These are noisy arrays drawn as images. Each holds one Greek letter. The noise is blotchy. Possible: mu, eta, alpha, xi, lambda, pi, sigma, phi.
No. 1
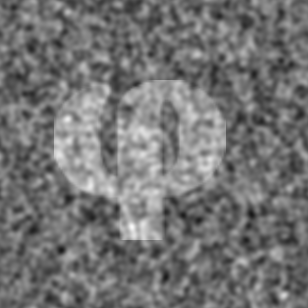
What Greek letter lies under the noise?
phi
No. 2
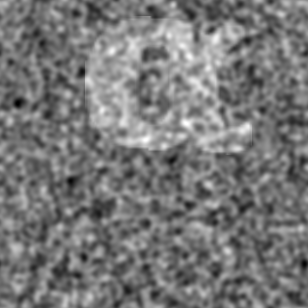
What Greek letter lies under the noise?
alpha
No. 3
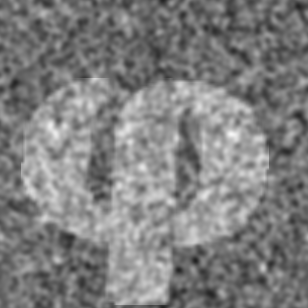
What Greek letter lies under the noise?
phi
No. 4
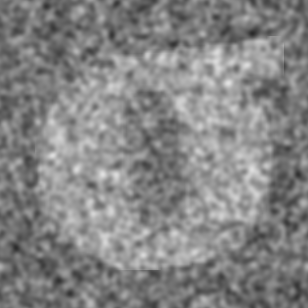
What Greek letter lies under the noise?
sigma
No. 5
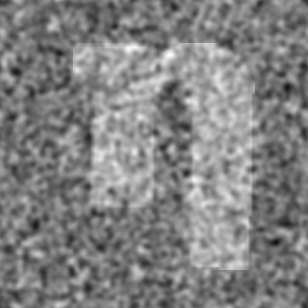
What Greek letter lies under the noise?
eta
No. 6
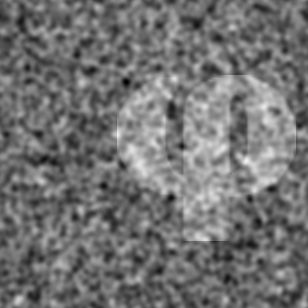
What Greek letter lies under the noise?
phi
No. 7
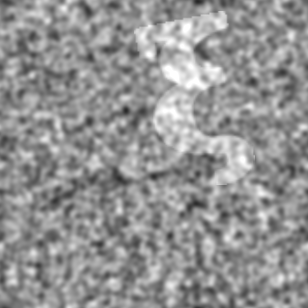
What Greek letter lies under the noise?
xi
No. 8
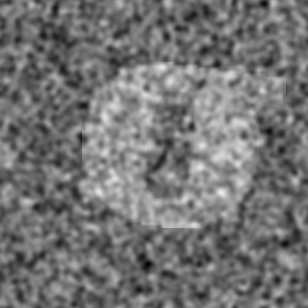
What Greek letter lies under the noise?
sigma
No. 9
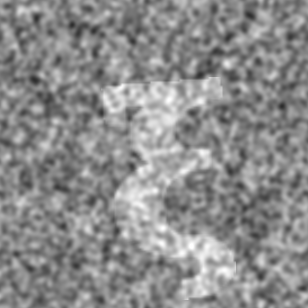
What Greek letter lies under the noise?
xi
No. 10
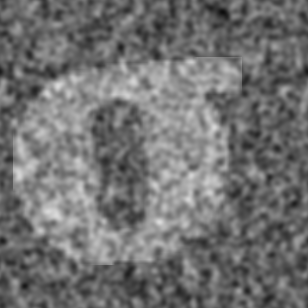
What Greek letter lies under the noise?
sigma
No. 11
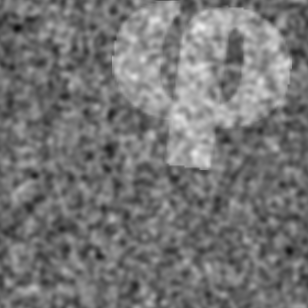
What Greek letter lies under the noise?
phi
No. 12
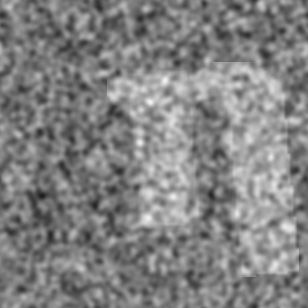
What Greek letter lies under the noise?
eta
